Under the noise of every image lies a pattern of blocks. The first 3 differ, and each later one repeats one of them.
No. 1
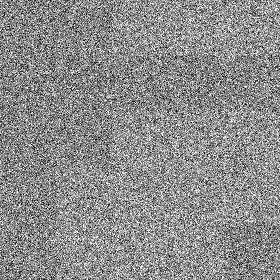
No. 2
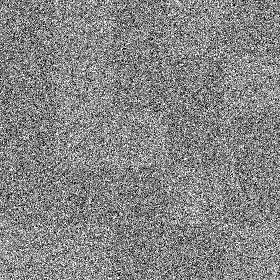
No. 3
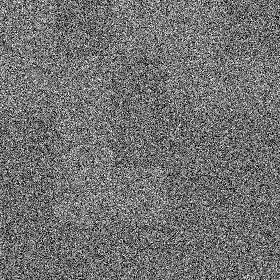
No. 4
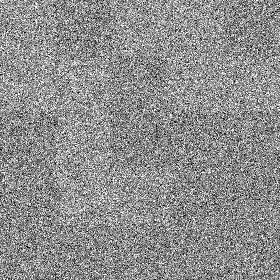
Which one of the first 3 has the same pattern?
3
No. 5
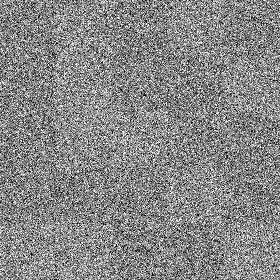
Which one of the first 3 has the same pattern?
2
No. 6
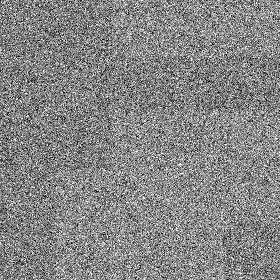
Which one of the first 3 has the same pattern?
1
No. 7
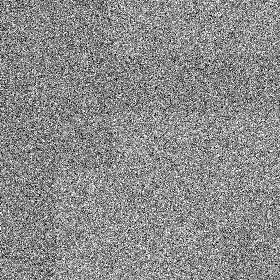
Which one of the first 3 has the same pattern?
1
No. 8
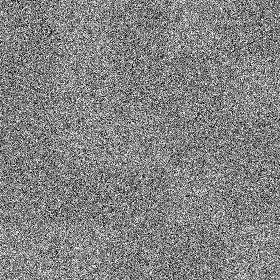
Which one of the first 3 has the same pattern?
2
